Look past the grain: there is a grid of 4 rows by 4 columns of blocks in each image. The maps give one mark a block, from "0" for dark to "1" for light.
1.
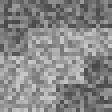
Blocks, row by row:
0 0 0 0
0 1 1 1
1 1 1 0
1 1 0 0
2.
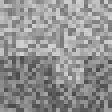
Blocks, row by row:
1 1 1 1
1 1 1 1
0 0 1 0
0 0 0 0
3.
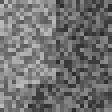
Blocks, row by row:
1 1 0 0
1 1 0 0
1 1 0 0
1 0 0 0
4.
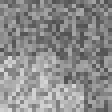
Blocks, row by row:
0 0 0 0
0 0 0 0
1 1 0 0
1 1 1 0
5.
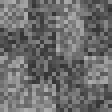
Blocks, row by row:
1 0 1 0
0 0 1 0
1 0 0 1
1 1 0 0
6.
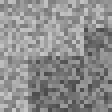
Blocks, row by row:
1 1 1 1
1 1 1 0
1 0 0 0
1 0 0 0
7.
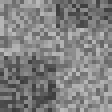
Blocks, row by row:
1 1 0 0
1 1 1 1
0 0 1 1
0 0 1 1
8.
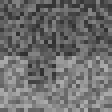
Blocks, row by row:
0 0 0 0
0 0 0 0
1 0 1 1
1 1 1 1
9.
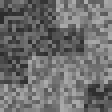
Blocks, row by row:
0 0 1 1
0 0 0 1
0 1 1 1
1 1 1 0
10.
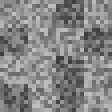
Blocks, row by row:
1 1 0 1
0 1 1 0
1 1 0 1
0 1 0 1
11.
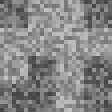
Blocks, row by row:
0 1 1 0
1 1 1 1
1 0 1 0
0 0 1 0
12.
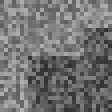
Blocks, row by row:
1 1 1 1
1 1 1 0
1 0 0 0
1 0 0 0
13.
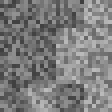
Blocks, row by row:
0 0 0 1
0 0 1 1
0 0 1 1
0 1 0 1
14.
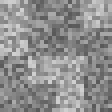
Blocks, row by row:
1 0 0 1
1 0 0 0
0 1 1 0
0 0 1 0
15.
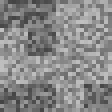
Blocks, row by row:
0 0 1 1
1 0 1 1
1 1 1 1
0 0 1 0
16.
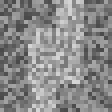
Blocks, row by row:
0 0 1 0
0 1 1 0
0 1 1 0
0 1 0 0
